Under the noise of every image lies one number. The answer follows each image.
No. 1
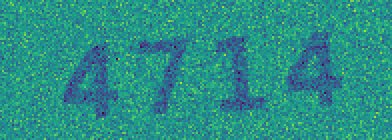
4714
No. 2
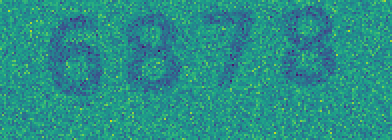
6878
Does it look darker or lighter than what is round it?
darker
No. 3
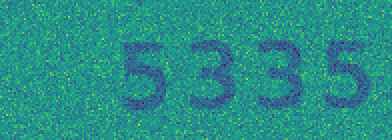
5335
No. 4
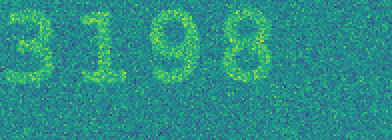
3198
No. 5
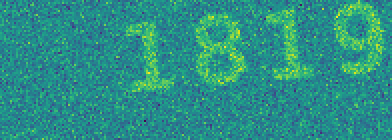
1819
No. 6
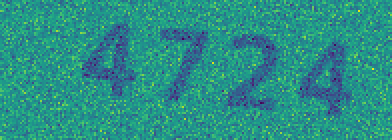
4724
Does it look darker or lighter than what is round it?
darker
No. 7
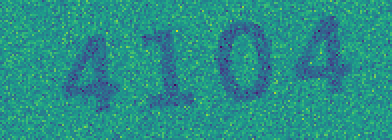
4104
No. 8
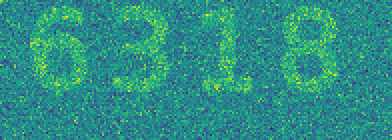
6318
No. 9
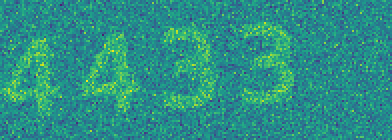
4433
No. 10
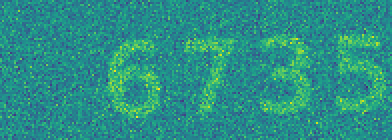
6735
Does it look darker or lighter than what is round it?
lighter
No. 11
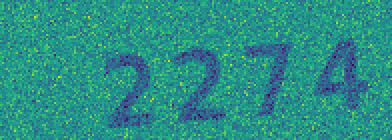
2274
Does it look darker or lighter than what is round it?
darker
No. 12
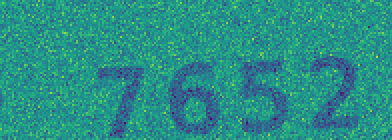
7652
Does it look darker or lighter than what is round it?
darker
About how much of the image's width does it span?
two thirds
